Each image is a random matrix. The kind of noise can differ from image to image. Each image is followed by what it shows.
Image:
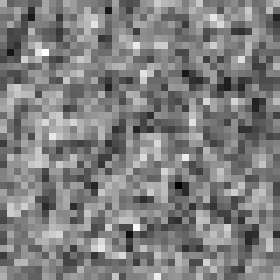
blotchy
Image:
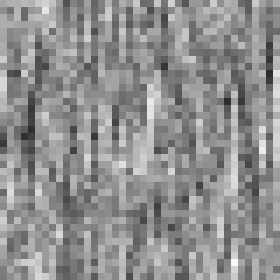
streaked along the columns
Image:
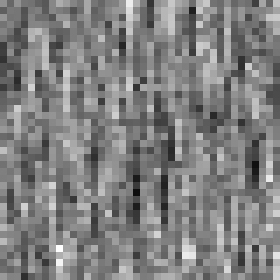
streaked along the columns
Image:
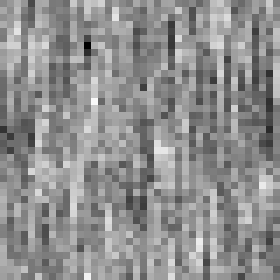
streaked along the columns
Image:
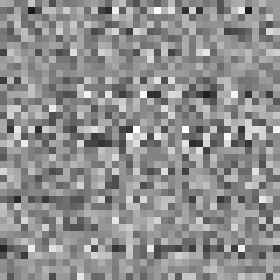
rows of uneven size
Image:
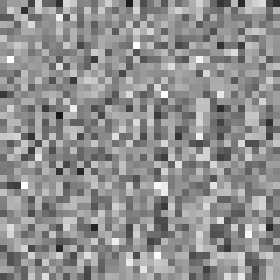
low rank plus noise
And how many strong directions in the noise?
one
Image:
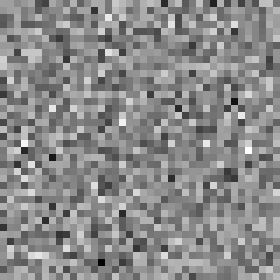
independent entries
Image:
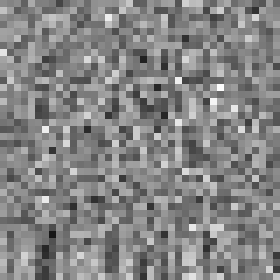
low rank plus noise
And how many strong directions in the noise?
one
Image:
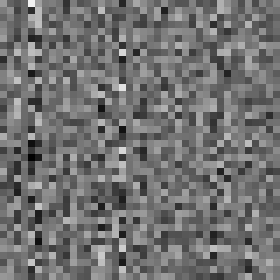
columns of uneven size
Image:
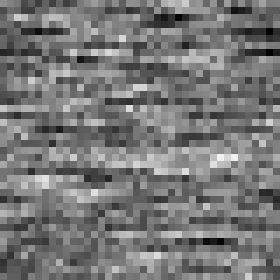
streaked along the rows
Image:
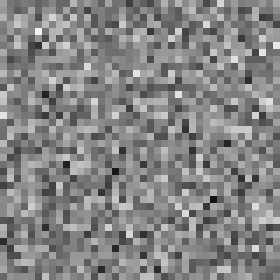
independent entries
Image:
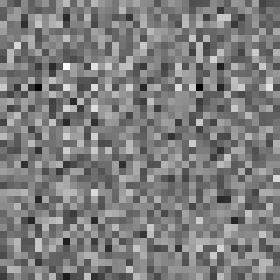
low rank plus noise
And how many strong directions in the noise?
one
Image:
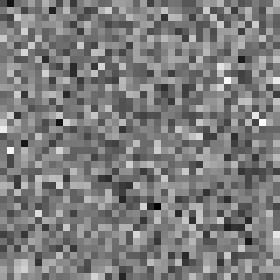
independent entries
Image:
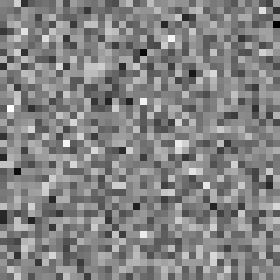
independent entries
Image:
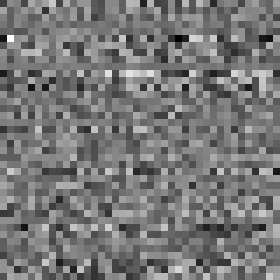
rows of uneven size
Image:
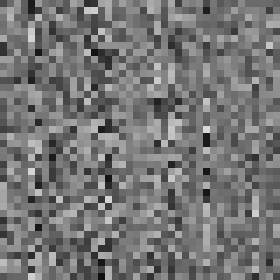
columns of uneven size
